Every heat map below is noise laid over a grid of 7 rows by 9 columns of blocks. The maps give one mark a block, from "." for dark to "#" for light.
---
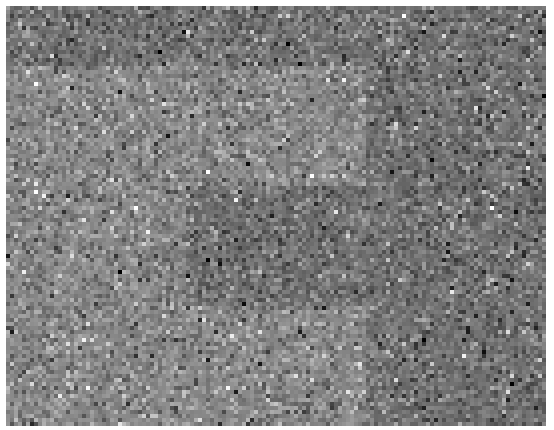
. . . . . . . . .
# # # # # # . . .
# # # # # # . . .
# # # . . . . . .
# # # . . . . . .
# # # # # # . . .
# # # # # # . . .
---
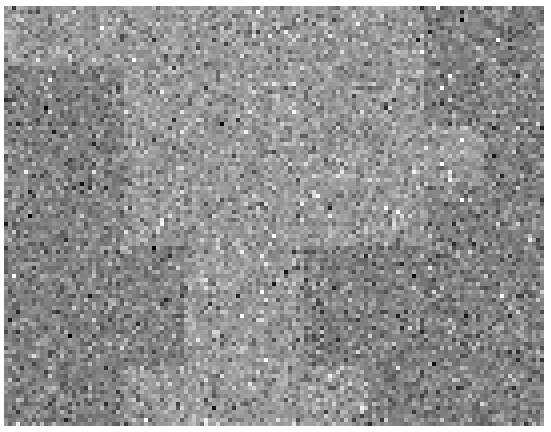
# # # # # # # . .
. . # # # # # . .
. . # # # # # # .
. . # # # # # . .
. . . # # . . . .
. . . # # . . . .
. . # # # # . . .
